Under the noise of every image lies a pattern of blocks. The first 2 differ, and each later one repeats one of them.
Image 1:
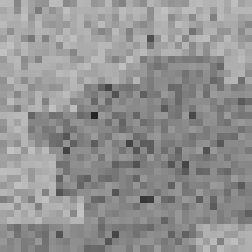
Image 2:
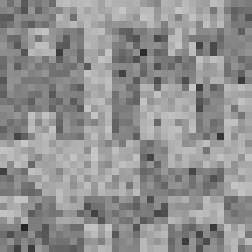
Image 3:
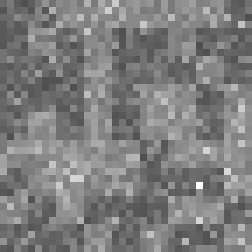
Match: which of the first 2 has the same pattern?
2
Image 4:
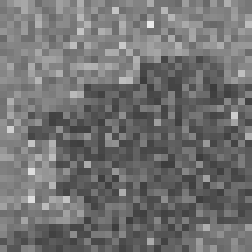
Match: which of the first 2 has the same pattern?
1
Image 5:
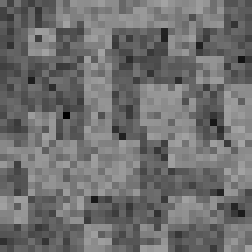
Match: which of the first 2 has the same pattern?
2
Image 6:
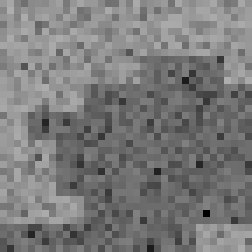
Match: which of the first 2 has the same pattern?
1
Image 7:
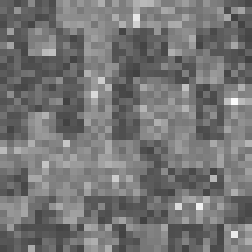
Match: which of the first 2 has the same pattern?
2
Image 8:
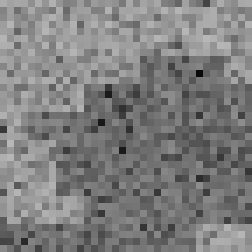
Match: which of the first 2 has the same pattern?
1
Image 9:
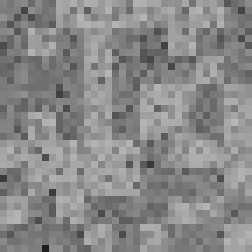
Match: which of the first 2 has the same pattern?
2
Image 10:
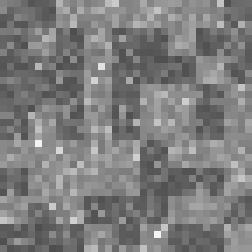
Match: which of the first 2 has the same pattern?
2
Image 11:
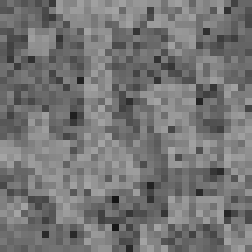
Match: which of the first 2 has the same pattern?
2
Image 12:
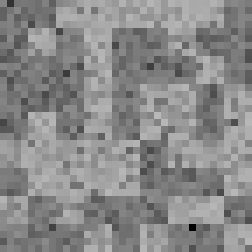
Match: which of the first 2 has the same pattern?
2
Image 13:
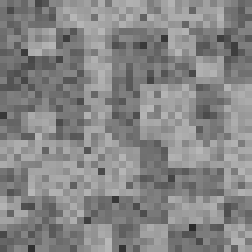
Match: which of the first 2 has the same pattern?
2
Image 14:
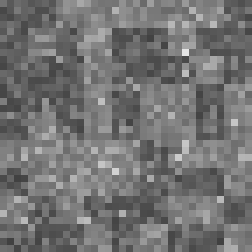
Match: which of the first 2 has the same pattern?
2
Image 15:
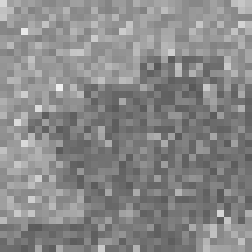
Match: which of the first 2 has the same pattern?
1
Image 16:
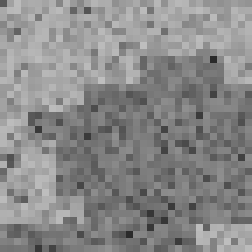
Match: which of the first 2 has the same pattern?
1
